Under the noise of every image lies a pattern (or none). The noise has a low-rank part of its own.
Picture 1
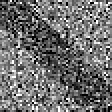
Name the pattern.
a diagonal band
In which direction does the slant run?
top left to bottom right
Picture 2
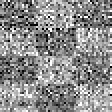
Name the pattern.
a checkerboard
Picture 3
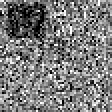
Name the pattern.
one block
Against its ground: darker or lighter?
darker
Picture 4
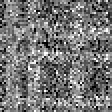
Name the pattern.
bands of rows crossing bands of columns
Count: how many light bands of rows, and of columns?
3 and 3
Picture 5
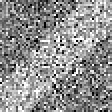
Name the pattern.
a diagonal band
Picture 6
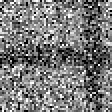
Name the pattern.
bands of rows crossing bands of columns
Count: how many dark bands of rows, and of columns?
1 and 1
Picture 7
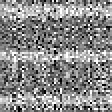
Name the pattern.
bands of rows
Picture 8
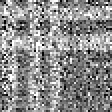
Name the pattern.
bands of rows crossing bands of columns
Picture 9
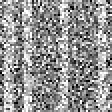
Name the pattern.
bands of columns
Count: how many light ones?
4
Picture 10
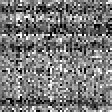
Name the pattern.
bands of rows
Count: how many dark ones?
4
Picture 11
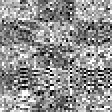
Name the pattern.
a checkerboard
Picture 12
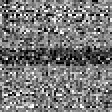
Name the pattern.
one band of rows
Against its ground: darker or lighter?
darker
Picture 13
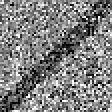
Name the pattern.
a diagonal band
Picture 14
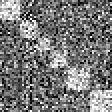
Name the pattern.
blocks along the diagonal
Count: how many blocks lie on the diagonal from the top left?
6
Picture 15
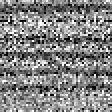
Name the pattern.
bands of rows
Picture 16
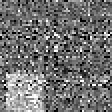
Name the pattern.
one block
